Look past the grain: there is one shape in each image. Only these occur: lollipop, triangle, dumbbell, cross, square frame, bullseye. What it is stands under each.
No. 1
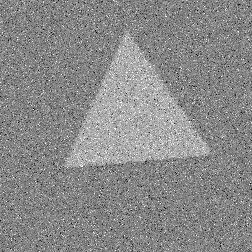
triangle
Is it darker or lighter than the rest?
lighter
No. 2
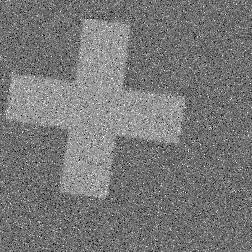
cross
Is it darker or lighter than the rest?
lighter
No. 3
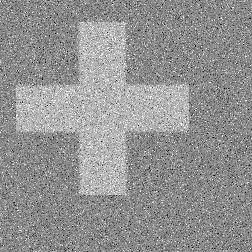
cross
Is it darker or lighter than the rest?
lighter
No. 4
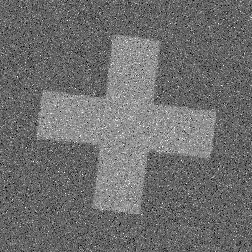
cross
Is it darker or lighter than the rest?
lighter
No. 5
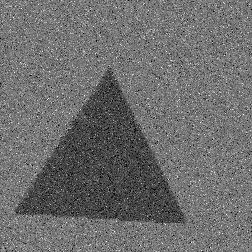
triangle
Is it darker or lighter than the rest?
darker
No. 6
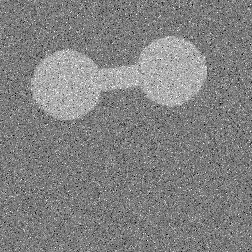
dumbbell
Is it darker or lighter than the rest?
lighter
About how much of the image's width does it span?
two thirds
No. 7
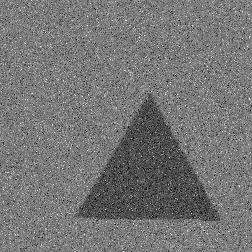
triangle
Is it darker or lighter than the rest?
darker
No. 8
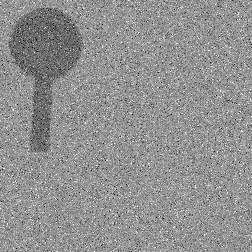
lollipop
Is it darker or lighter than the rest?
darker
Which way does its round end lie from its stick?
up
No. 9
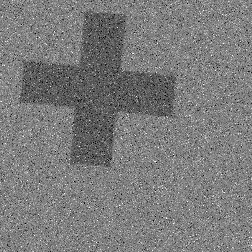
cross
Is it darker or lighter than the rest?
darker
